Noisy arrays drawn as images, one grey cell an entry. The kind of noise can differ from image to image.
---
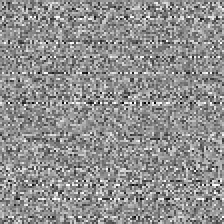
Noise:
rows of uneven size
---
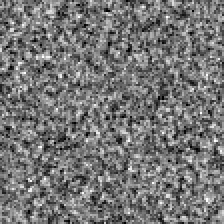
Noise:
blotchy
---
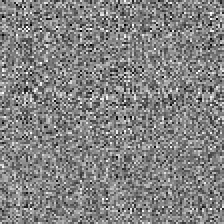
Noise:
low rank plus noise
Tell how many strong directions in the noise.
three or four
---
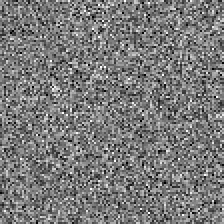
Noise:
independent entries
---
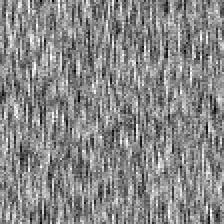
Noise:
streaked along the columns
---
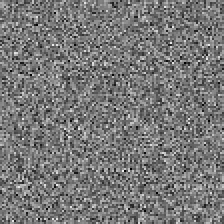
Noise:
low rank plus noise
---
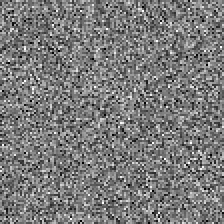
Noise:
independent entries
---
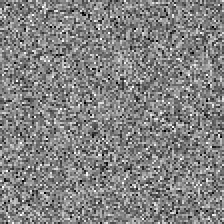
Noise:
independent entries
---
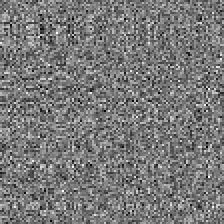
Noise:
low rank plus noise
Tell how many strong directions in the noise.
one
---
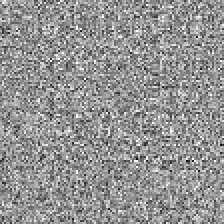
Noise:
low rank plus noise
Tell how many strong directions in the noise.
five to eight
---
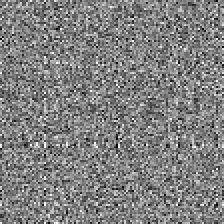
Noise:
low rank plus noise
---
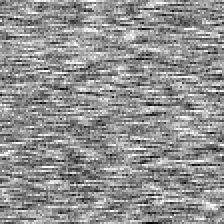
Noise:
streaked along the rows
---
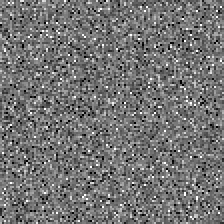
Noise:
heavy tails
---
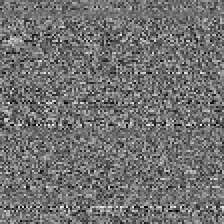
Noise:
rows of uneven size
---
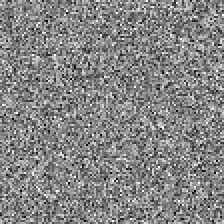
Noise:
independent entries
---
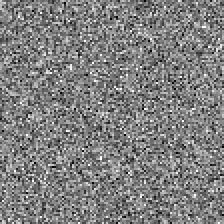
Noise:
independent entries
